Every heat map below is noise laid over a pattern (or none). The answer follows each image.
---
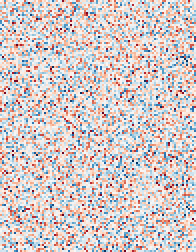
only noise
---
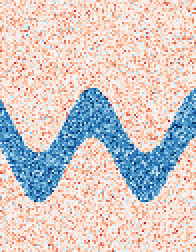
a wavy band
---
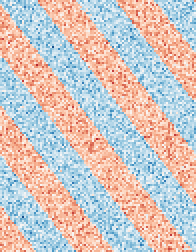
diagonal stripes
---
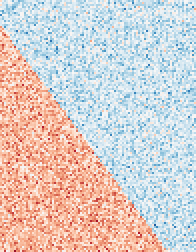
a sharp edge
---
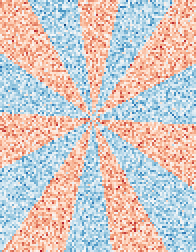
spokes from one point
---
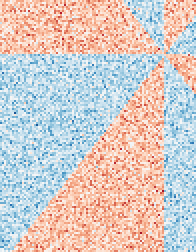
spokes from one point
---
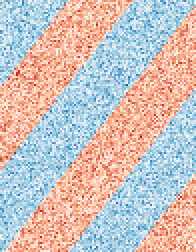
diagonal stripes
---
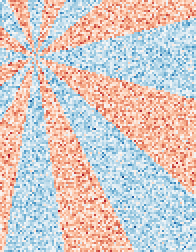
spokes from one point
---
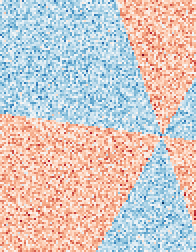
spokes from one point
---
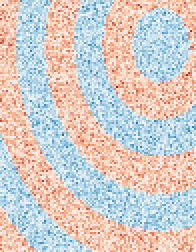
rings round one point
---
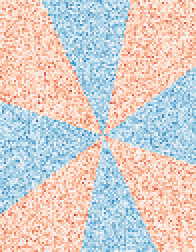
spokes from one point
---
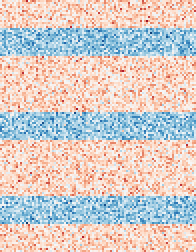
horizontal stripes
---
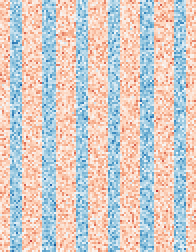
vertical stripes
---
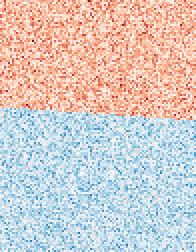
a sharp edge
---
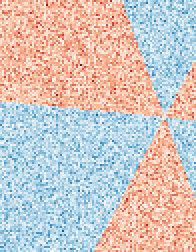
spokes from one point
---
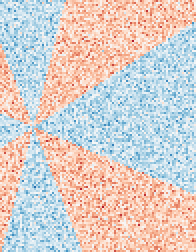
spokes from one point
